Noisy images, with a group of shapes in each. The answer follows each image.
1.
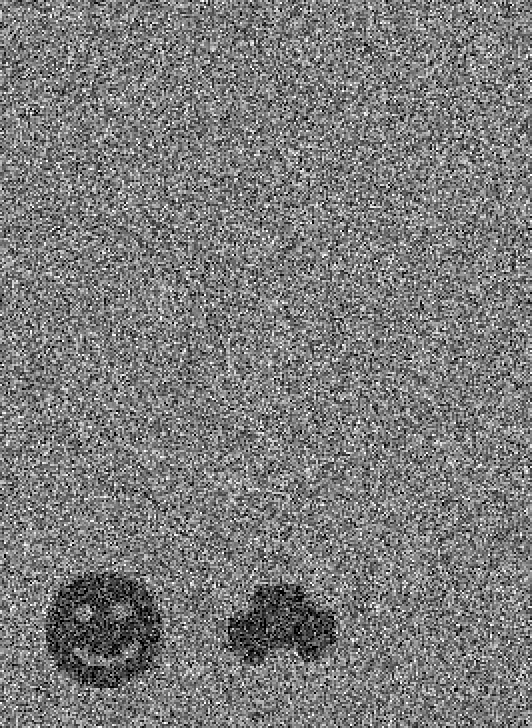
bottom left: smiling face; bottom middle: car
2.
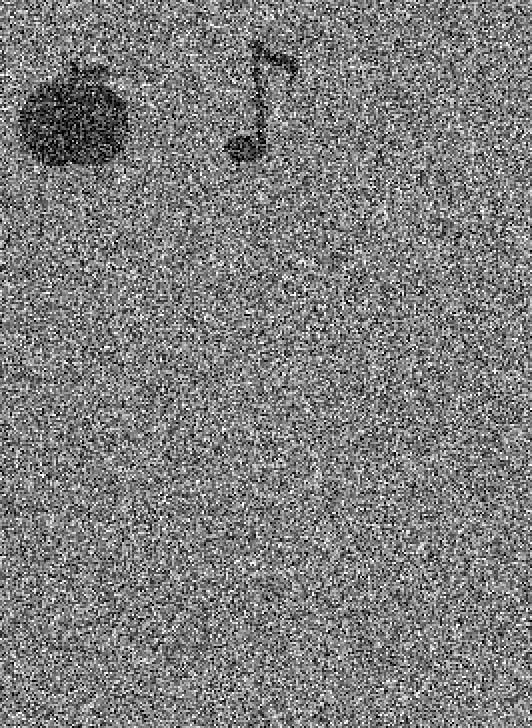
top left: apple; top middle: musical note
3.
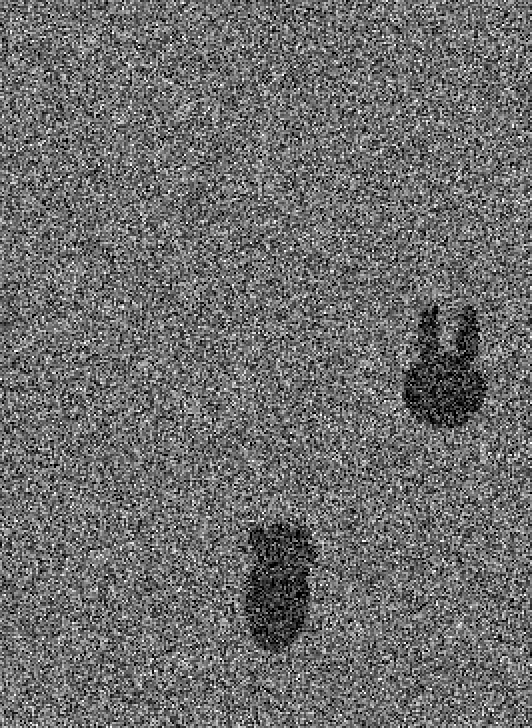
middle right: rabbit's head; bottom middle: footprint
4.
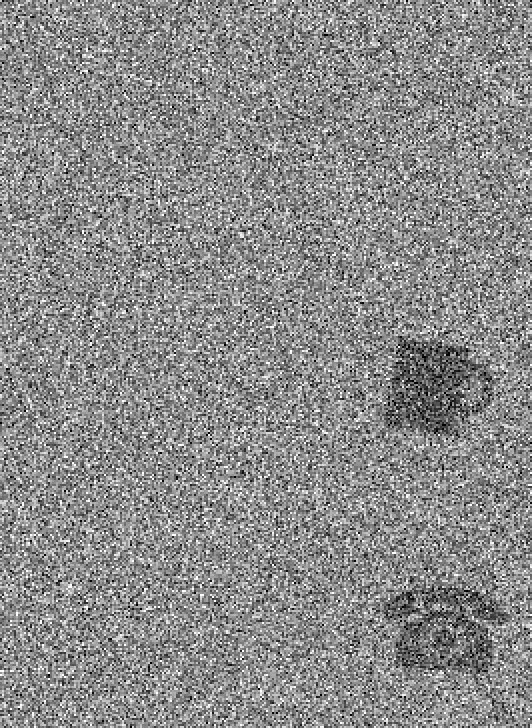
middle right: cup; bottom right: telephone
